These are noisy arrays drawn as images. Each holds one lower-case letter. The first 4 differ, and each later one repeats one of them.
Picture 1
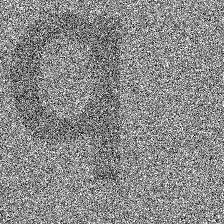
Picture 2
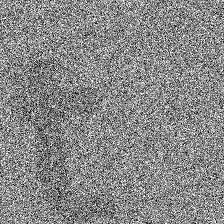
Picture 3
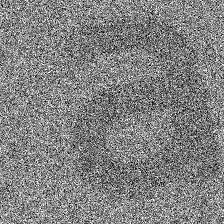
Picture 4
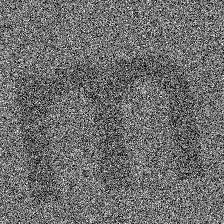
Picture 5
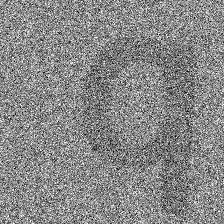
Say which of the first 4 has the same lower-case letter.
1
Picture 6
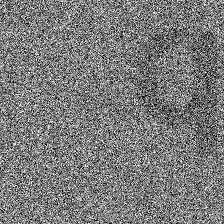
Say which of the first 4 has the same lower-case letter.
1
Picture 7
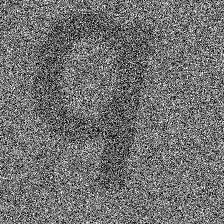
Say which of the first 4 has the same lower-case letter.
1
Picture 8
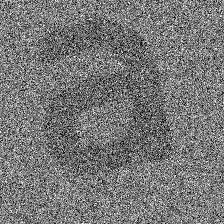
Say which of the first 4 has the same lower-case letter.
3
